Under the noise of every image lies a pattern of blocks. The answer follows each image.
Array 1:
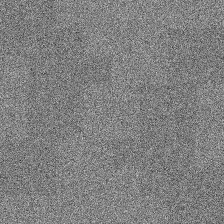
the same after a half turn
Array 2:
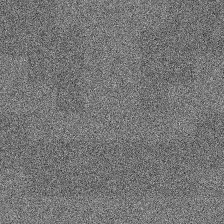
left and right mirror each other
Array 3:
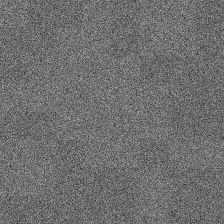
mirrored about the diagonal from the top left
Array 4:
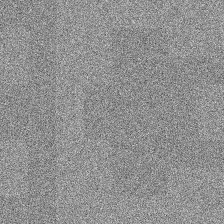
top and bottom mirror each other
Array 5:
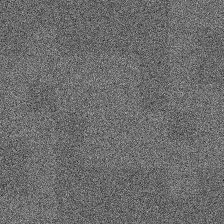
the same after a half turn
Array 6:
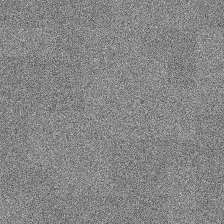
mirrored about the diagonal from the bottom left
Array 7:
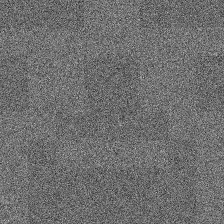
left and right mirror each other
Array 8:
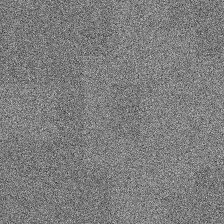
top and bottom mirror each other
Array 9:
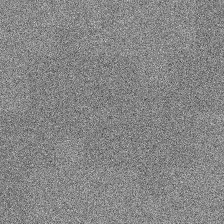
the same after a half turn
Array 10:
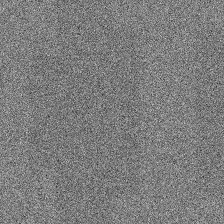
top and bottom mirror each other
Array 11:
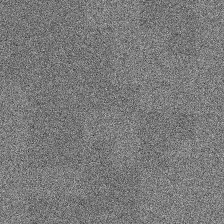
no symmetry
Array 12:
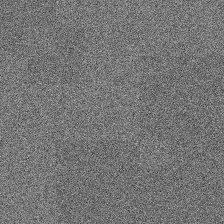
mirrored about the diagonal from the top left
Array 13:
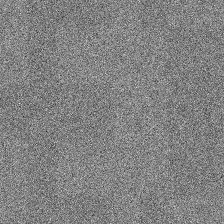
top and bottom mirror each other
